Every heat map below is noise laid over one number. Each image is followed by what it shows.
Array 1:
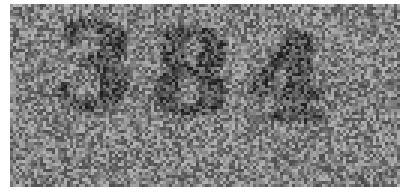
384
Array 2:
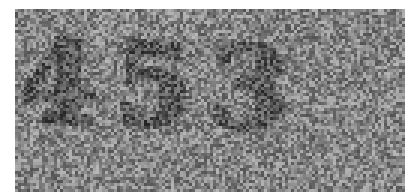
453
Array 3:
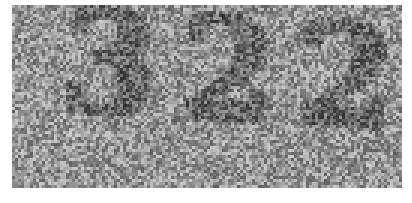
322
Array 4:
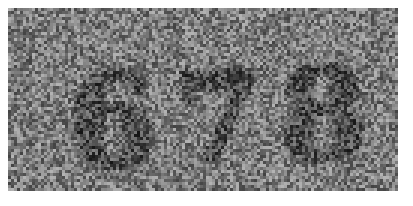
678
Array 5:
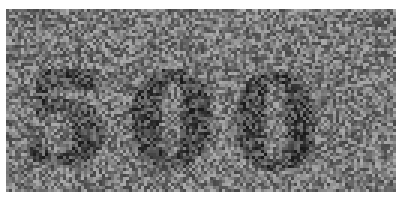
500
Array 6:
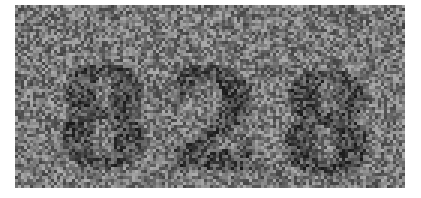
828
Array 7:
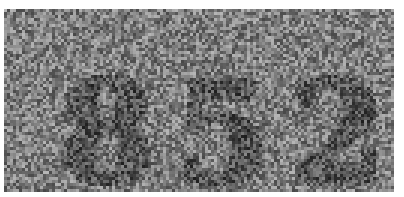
852
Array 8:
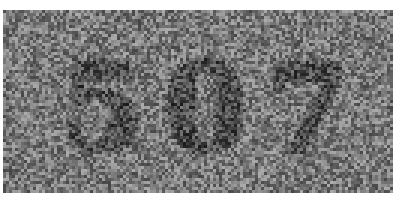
507
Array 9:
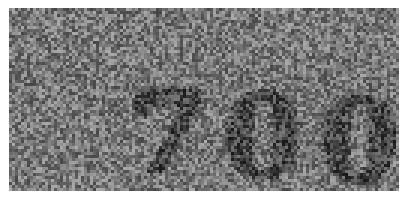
700
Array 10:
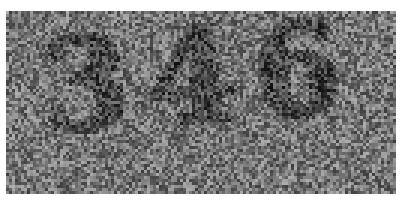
346
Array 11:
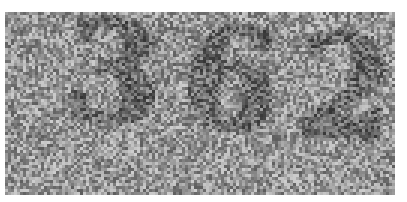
362
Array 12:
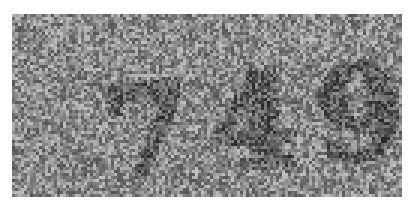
749
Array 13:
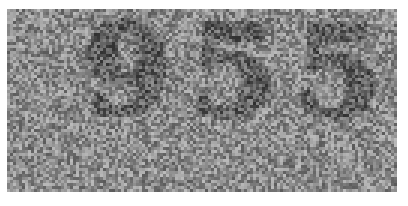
955
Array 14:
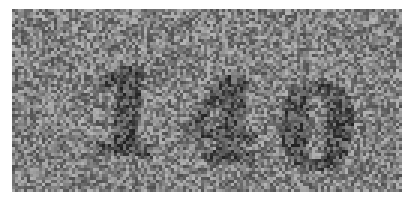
140
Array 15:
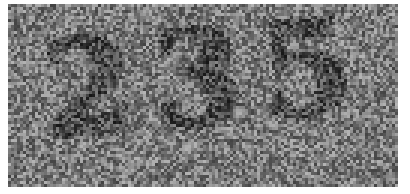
235
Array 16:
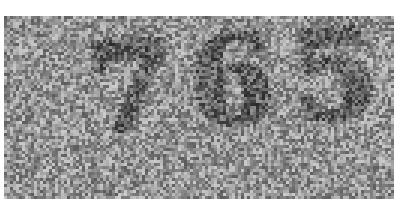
765
